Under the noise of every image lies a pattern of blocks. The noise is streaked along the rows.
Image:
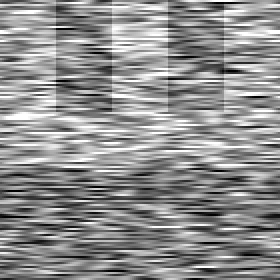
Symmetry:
left and right mirror each other
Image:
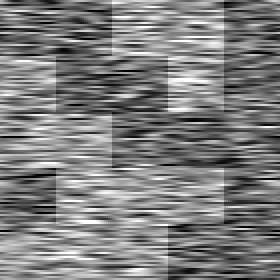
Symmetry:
no symmetry
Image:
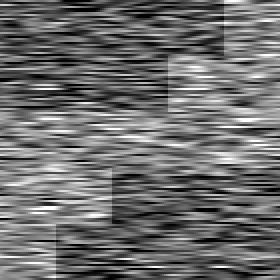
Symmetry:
the same after a half turn
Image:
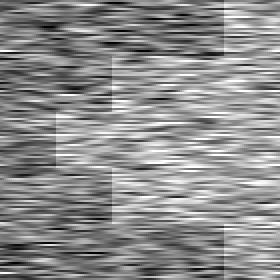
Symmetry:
top and bottom mirror each other
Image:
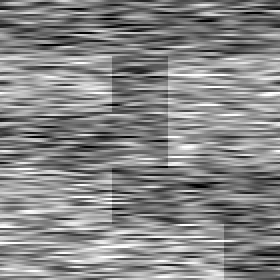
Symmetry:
no symmetry
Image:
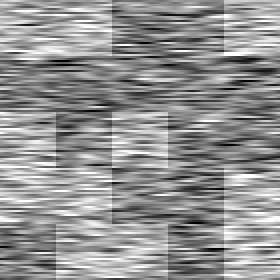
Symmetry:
mirrored about the diagonal from the bottom left
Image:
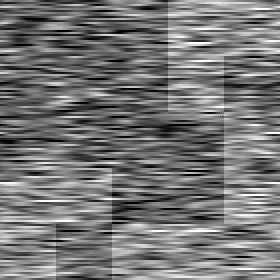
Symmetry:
mirrored about the diagonal from the top left
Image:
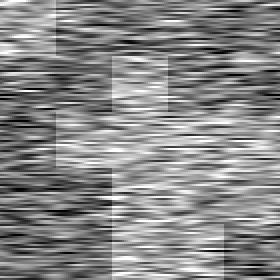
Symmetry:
mirrored about the diagonal from the top left
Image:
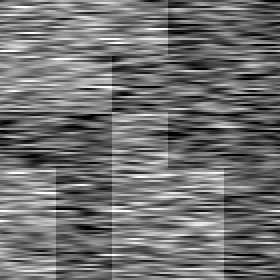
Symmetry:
no symmetry
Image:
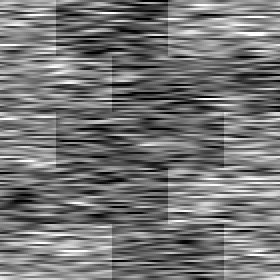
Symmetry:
the same after a half turn
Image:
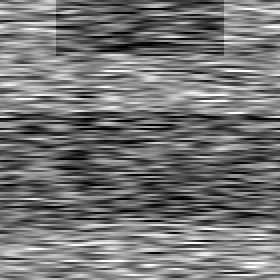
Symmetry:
left and right mirror each other
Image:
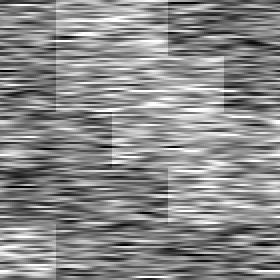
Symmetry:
mirrored about the diagonal from the bottom left
